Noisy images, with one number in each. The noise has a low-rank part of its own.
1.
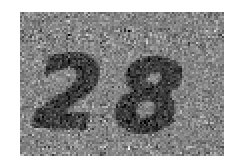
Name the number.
28
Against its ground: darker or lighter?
darker
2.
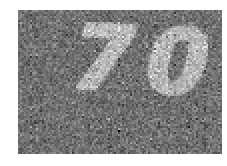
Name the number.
70
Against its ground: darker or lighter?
lighter
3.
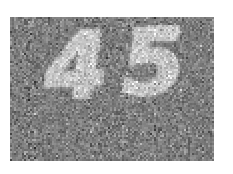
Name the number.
45
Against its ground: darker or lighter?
lighter
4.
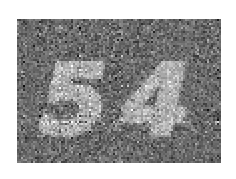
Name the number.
54
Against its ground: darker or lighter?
lighter
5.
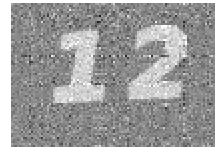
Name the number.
12
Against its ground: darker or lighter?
lighter
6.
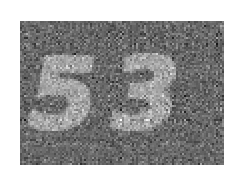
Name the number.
53
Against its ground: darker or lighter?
lighter
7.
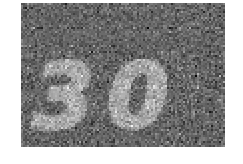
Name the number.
30
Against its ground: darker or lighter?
lighter
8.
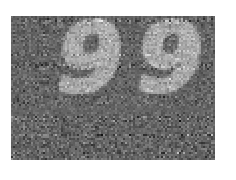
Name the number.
99
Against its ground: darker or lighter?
lighter
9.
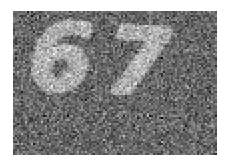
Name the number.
67
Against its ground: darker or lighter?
lighter
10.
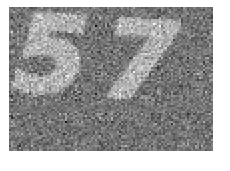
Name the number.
57
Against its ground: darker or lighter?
lighter
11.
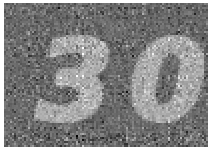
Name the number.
30
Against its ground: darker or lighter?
lighter
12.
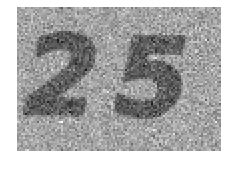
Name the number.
25
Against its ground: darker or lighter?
darker
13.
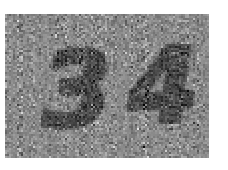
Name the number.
34
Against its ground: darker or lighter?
darker
